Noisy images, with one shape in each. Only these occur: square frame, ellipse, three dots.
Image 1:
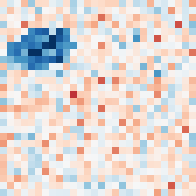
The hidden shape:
ellipse
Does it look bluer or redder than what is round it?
bluer
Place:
top left
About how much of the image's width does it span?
a third
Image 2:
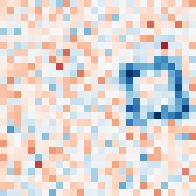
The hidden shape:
square frame
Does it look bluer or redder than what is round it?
bluer
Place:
middle right
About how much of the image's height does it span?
a third
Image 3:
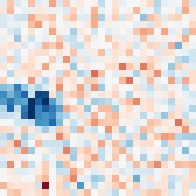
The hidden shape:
ellipse
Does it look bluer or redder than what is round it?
bluer
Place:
middle left
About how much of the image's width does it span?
a third
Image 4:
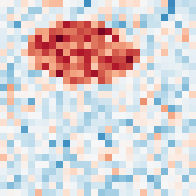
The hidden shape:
ellipse
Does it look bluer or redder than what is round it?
redder
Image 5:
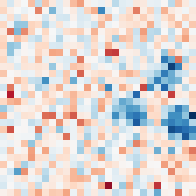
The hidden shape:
three dots
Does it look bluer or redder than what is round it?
bluer
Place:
middle right
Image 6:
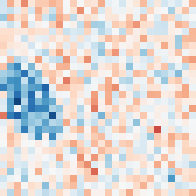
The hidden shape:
ellipse
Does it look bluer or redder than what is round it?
bluer
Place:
middle left
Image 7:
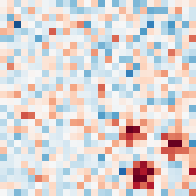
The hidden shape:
three dots
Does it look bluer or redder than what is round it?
redder
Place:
bottom right
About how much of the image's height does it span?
a third
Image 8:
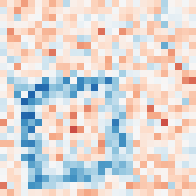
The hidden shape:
square frame
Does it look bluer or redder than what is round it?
bluer
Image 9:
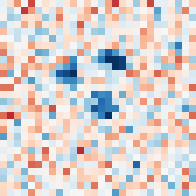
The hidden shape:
three dots
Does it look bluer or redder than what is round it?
bluer
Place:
centre
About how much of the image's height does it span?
a third
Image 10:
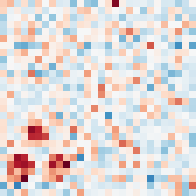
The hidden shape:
three dots
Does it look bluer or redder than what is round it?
redder
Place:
bottom left
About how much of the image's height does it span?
a third
